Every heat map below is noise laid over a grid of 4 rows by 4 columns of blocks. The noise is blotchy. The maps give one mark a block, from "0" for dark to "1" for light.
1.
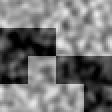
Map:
1 1 1 1
0 0 1 1
0 1 0 0
1 1 1 0
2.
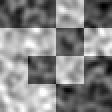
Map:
0 0 1 0
1 1 0 1
1 0 1 0
1 1 0 0
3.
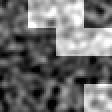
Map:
0 1 1 0
0 0 1 1
0 0 0 0
0 0 0 1
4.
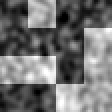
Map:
0 1 0 0
0 0 0 1
1 1 0 1
0 0 1 1
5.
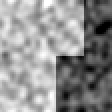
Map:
1 1 1 0
1 1 1 0
1 1 0 0
1 1 0 0
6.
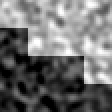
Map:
1 1 1 1
0 1 1 1
0 0 0 1
0 0 0 0
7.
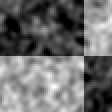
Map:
0 0 0 1
0 0 0 1
1 1 1 0
1 1 1 0
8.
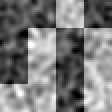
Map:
0 0 1 0
0 1 0 1
0 1 0 1
1 1 0 1
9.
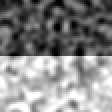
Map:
0 0 0 0
0 0 0 0
1 1 1 1
1 1 1 1
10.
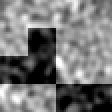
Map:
1 1 1 1
1 0 1 1
0 0 1 1
1 1 0 0
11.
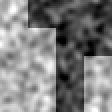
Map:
1 0 0 0
1 1 0 0
1 1 0 1
1 1 0 1
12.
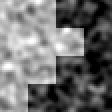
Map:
1 1 0 0
1 1 1 0
1 1 0 0
1 0 0 0
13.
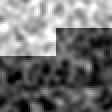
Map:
1 1 1 1
1 1 0 0
0 0 0 0
0 0 0 0
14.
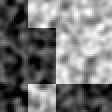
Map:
0 1 1 1
0 0 1 1
0 0 1 1
0 1 0 0
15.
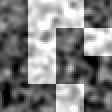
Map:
0 1 1 0
0 1 0 1
0 1 0 0
0 0 1 0
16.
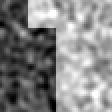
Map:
0 1 1 1
0 0 1 1
0 0 1 1
0 0 1 1
